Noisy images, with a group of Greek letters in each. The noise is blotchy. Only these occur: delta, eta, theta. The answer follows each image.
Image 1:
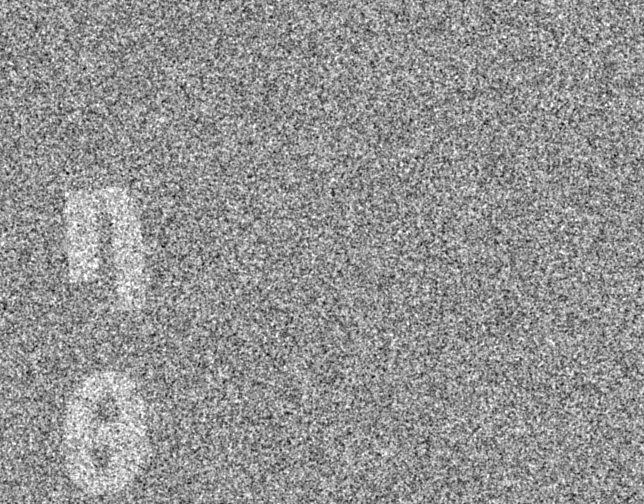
middle left: light eta; bottom left: light theta
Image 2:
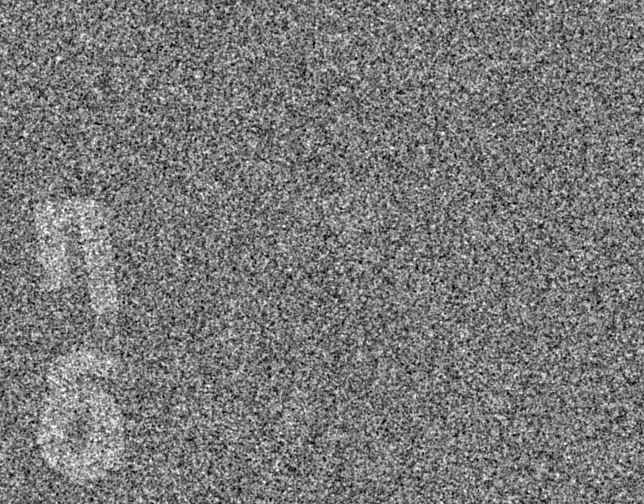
middle left: light eta; bottom left: light delta
